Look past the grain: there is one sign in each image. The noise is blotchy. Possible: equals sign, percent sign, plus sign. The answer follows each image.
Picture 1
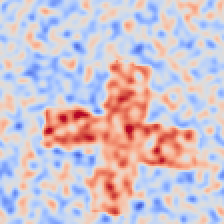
plus sign
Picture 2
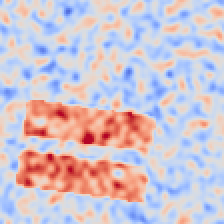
equals sign
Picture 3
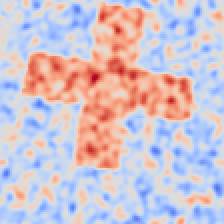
plus sign
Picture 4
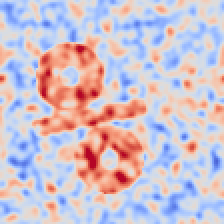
percent sign
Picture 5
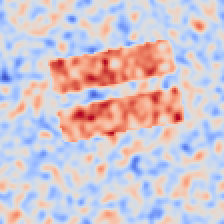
equals sign
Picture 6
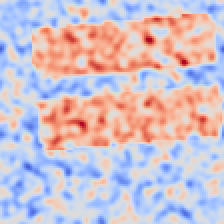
equals sign
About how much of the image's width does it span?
nearly all
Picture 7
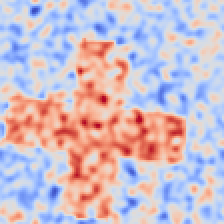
plus sign
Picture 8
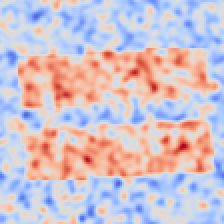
equals sign
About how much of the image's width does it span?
nearly all
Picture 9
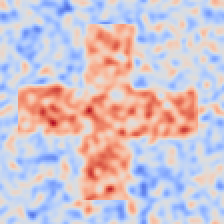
plus sign
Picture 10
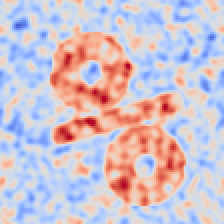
percent sign
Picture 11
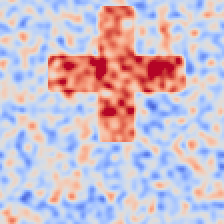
plus sign
